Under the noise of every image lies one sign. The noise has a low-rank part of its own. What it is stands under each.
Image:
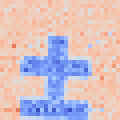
plus-minus sign
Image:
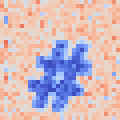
hash sign
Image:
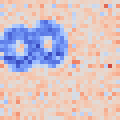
infinity sign
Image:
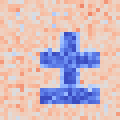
plus-minus sign
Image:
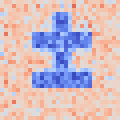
plus-minus sign
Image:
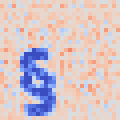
section sign
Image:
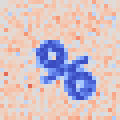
percent sign
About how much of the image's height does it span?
half
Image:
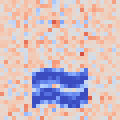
approximately sign
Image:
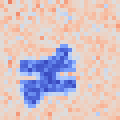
not-equal sign
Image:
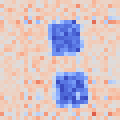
colon
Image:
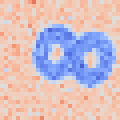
infinity sign
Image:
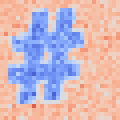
hash sign
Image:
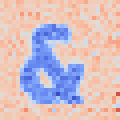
ampersand
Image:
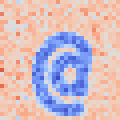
at sign
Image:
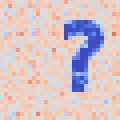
question mark
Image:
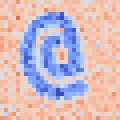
at sign
